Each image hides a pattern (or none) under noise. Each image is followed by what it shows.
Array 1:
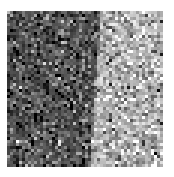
a sharp edge
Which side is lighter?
right
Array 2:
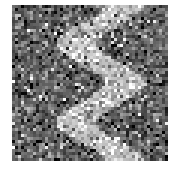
a wavy band
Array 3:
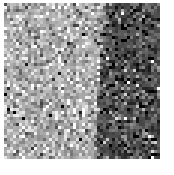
a sharp edge
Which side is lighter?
left
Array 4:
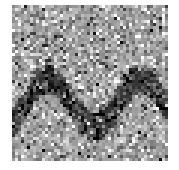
a wavy band
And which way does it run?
left to right
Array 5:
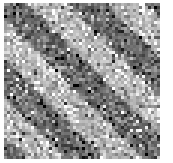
diagonal stripes
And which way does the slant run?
top left to bottom right
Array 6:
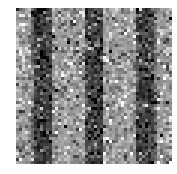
vertical stripes
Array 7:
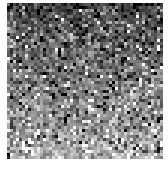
a smooth slope
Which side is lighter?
bottom
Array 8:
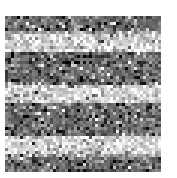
horizontal stripes
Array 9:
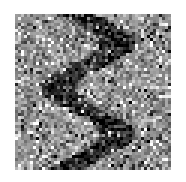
a wavy band
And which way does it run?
top to bottom
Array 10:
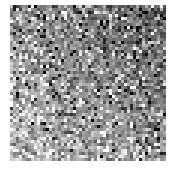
a smooth slope
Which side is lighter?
bottom left
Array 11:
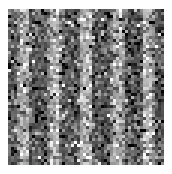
vertical stripes
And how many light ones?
5
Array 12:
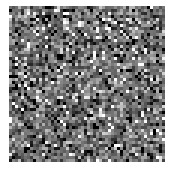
only noise
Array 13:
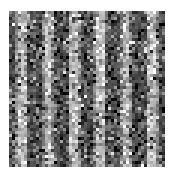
vertical stripes
